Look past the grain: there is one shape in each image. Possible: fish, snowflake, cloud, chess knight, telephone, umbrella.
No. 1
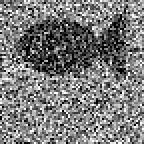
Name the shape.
fish
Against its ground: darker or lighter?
darker
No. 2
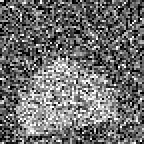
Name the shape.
cloud
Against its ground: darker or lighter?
lighter
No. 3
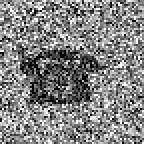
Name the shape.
telephone
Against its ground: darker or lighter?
darker
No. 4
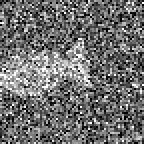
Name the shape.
fish
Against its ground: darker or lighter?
lighter
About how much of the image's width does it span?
two thirds
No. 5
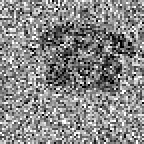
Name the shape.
telephone
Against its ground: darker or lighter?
darker
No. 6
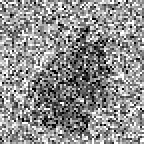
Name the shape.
chess knight
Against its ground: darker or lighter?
darker
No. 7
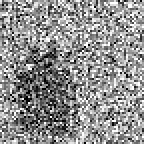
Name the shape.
chess knight
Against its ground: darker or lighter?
darker
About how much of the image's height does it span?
two thirds
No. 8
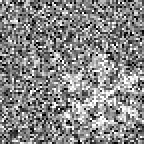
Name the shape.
snowflake
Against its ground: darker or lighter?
lighter
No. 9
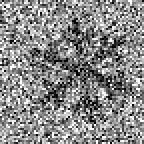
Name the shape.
snowflake
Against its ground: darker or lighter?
darker
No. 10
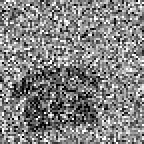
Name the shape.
telephone
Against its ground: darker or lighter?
darker
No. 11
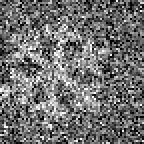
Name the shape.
snowflake
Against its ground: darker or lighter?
lighter
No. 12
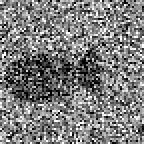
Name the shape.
fish
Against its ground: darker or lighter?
darker
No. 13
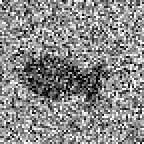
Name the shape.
fish
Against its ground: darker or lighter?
darker
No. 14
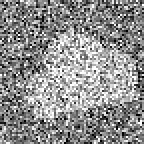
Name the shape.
cloud
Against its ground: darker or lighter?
lighter
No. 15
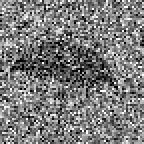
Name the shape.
umbrella
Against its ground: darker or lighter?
darker
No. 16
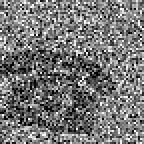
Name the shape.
telephone
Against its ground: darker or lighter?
darker
